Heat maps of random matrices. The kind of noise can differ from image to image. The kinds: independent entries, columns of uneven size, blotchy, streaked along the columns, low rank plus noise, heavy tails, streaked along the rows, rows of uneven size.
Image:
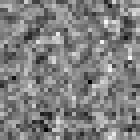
blotchy
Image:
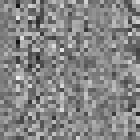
columns of uneven size
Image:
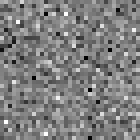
heavy tails
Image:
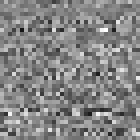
rows of uneven size
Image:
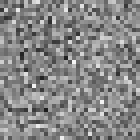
independent entries
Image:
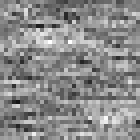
streaked along the rows
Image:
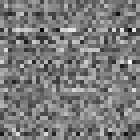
rows of uneven size
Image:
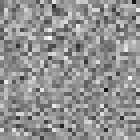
low rank plus noise
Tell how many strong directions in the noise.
three or four
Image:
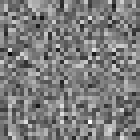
low rank plus noise
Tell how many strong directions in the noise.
two
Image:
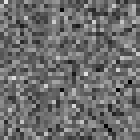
independent entries
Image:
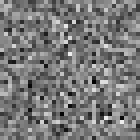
low rank plus noise
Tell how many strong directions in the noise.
five to eight
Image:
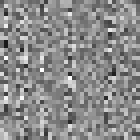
columns of uneven size
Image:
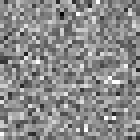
independent entries
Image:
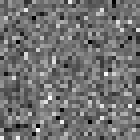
heavy tails
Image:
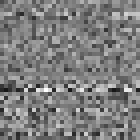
rows of uneven size
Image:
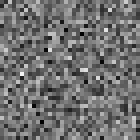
independent entries
